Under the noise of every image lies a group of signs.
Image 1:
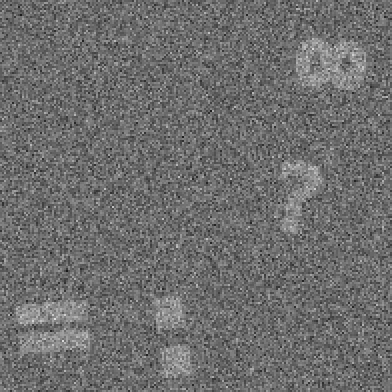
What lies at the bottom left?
equals sign
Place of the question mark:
middle right
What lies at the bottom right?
nothing
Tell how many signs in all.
4
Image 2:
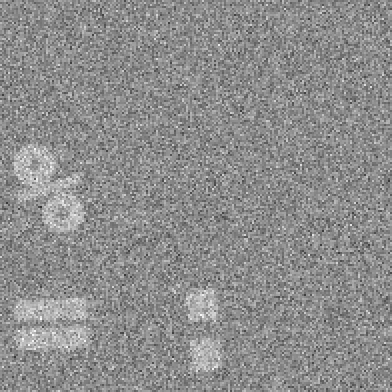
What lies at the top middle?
nothing
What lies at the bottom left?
equals sign
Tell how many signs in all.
3
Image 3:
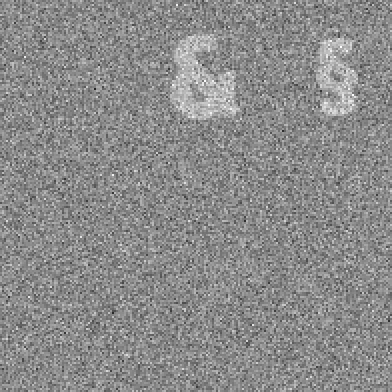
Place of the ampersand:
top middle
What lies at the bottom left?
nothing
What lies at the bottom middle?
nothing
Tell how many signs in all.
2
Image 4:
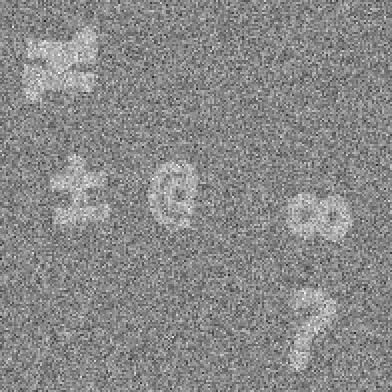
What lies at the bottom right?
question mark
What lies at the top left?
not-equal sign
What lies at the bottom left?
nothing
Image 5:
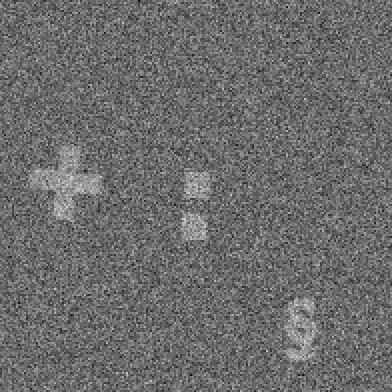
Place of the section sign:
bottom right
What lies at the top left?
nothing
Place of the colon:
centre
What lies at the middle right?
nothing
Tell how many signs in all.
3
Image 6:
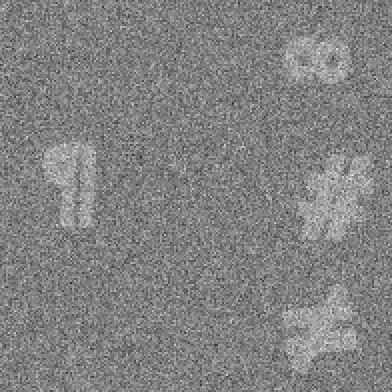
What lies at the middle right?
hash sign
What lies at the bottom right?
not-equal sign
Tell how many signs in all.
4
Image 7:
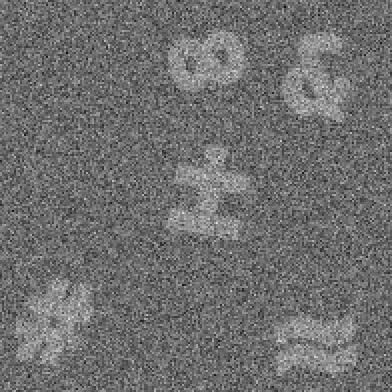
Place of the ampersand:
top right
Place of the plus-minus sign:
centre
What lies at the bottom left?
hash sign
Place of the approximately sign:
bottom right
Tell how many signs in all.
5
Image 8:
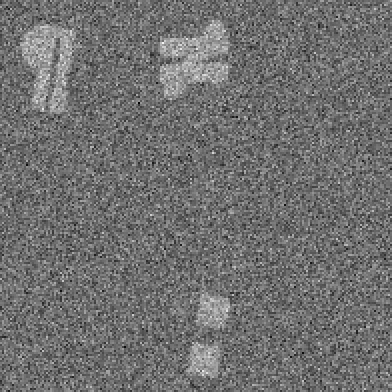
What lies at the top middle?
not-equal sign
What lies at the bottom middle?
colon
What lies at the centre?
nothing
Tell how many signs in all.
3
